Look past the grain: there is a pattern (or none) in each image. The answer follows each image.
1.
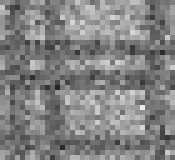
bands of rows crossing bands of columns
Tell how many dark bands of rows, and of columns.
3 and 3
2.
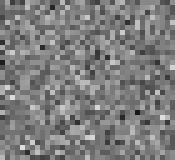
only noise
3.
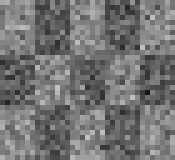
a checkerboard
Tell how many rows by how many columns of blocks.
3 by 5
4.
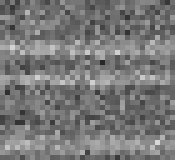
bands of rows
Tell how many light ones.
3
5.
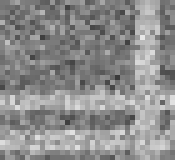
bands of rows crossing bands of columns
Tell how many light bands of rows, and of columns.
2 and 1
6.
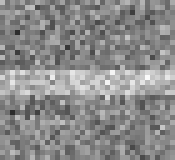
one band of rows
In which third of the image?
middle
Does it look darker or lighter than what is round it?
lighter
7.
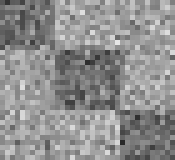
blocks along the diagonal
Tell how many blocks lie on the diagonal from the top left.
3
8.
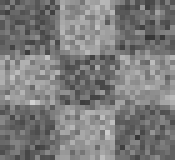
a checkerboard
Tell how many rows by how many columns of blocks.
3 by 3
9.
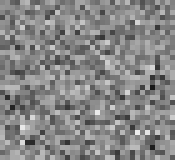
only noise
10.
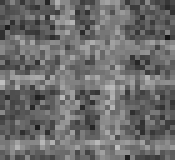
bands of rows crossing bands of columns
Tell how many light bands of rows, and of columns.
3 and 2
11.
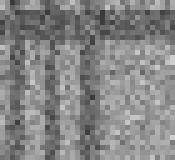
bands of rows crossing bands of columns
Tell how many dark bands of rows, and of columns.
1 and 3
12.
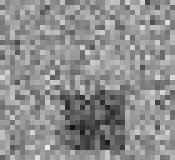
one block
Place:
bottom middle
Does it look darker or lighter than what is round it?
darker
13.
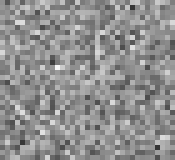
only noise
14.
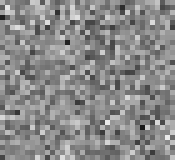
only noise
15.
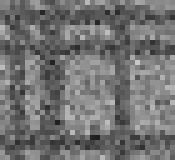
bands of rows crossing bands of columns
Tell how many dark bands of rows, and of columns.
3 and 3
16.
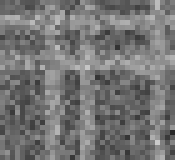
bands of rows crossing bands of columns
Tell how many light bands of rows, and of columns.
2 and 3
